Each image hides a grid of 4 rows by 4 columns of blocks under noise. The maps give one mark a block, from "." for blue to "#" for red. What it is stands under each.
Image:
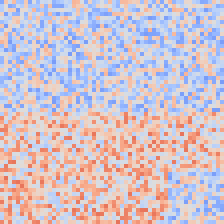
. . . .
. . . .
# # # #
# # # .
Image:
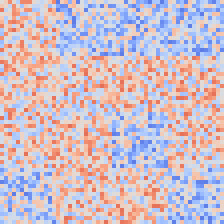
# . . .
# # # #
# # . #
. # # .
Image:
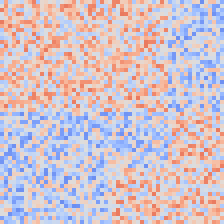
# # # .
# # # .
. . . #
. . # #
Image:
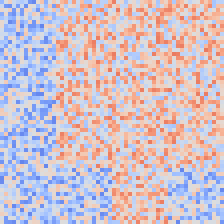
. # # #
. # # #
. # # #
. . # .
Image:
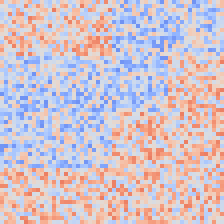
# # . .
. . . #
. . # #
# # # #
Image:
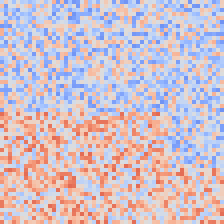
. . . .
. . . .
# # # .
# # # #
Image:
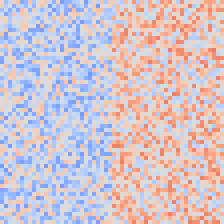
. . # #
. . # #
. . # #
. . # #
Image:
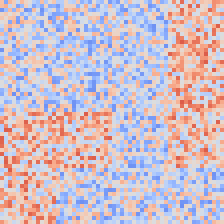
. . . #
. . . #
# # . #
# . . .
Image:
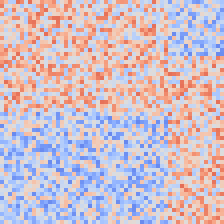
# # # .
# # # #
. . . #
. . . #
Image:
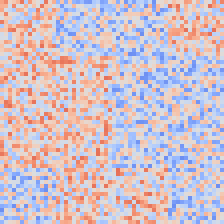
# . . #
# # . .
# # . .
. # # .
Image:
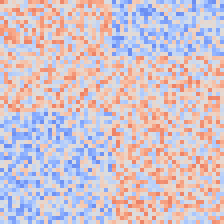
# # . .
# # # #
. . # #
. . # #
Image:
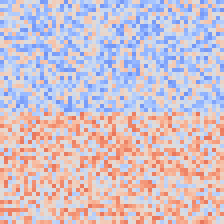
. . . .
. . . .
# # # #
# # # #
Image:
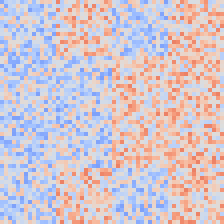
. # . #
. . # #
. . # #
. # . #
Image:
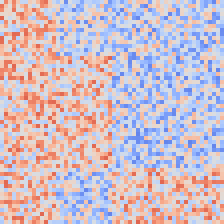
# . . .
# # . .
# # . .
# . # #
